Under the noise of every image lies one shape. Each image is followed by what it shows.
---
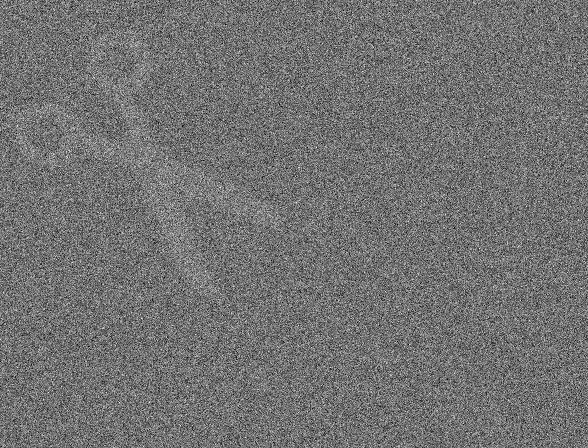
pair of scissors
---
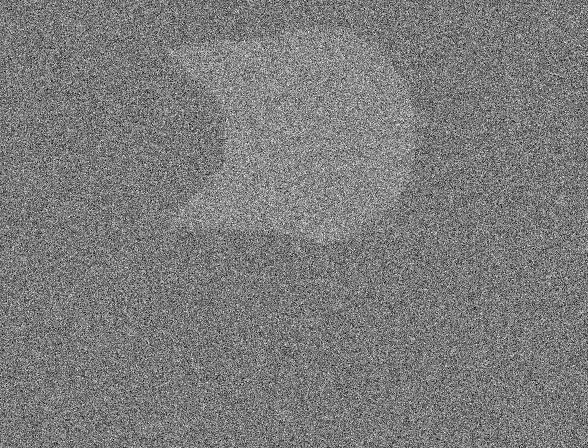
cat's head
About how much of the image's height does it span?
half
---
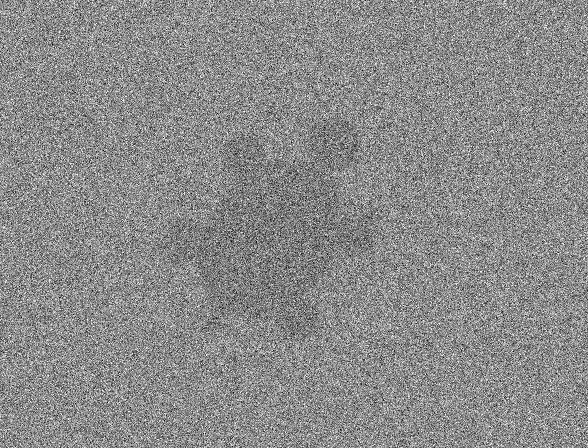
turtle
